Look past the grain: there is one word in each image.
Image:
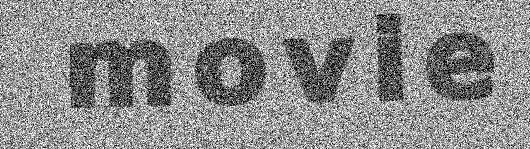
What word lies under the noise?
movie
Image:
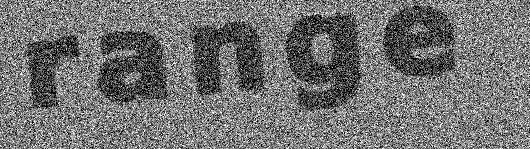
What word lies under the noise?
range
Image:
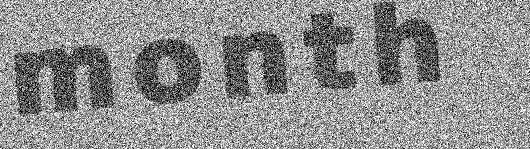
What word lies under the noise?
month
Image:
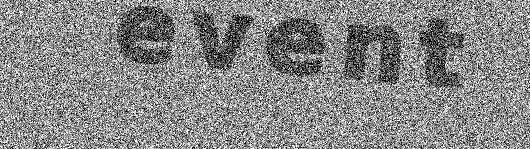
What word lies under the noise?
event
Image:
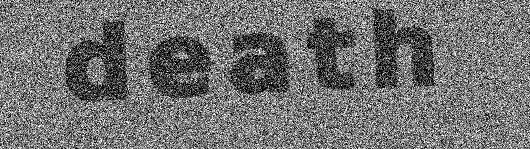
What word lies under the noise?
death
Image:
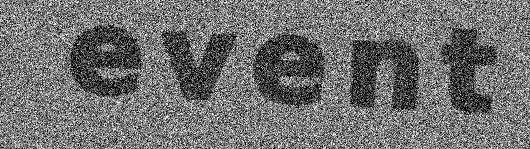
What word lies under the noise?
event
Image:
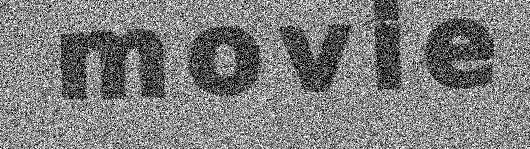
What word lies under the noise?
movie
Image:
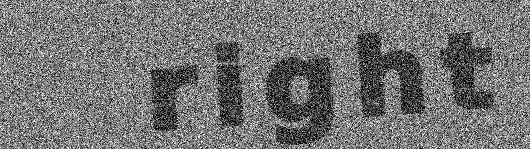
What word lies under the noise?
right
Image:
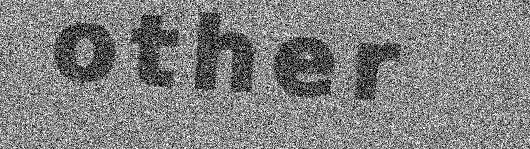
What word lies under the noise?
other
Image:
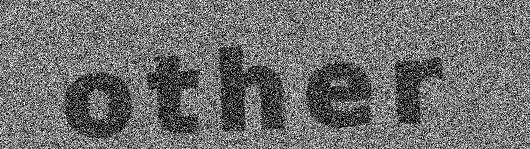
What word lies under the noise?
other
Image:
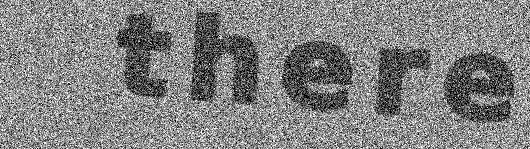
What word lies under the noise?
there
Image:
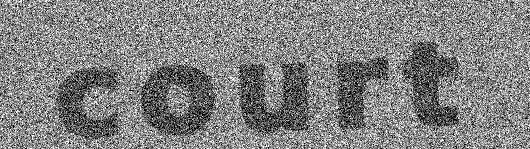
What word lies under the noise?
court
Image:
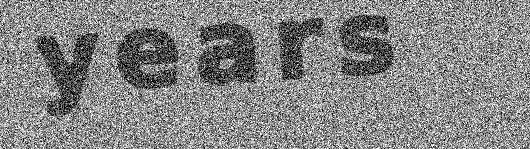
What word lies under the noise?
years
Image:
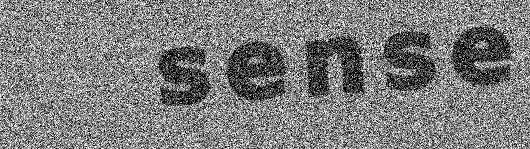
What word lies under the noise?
sense
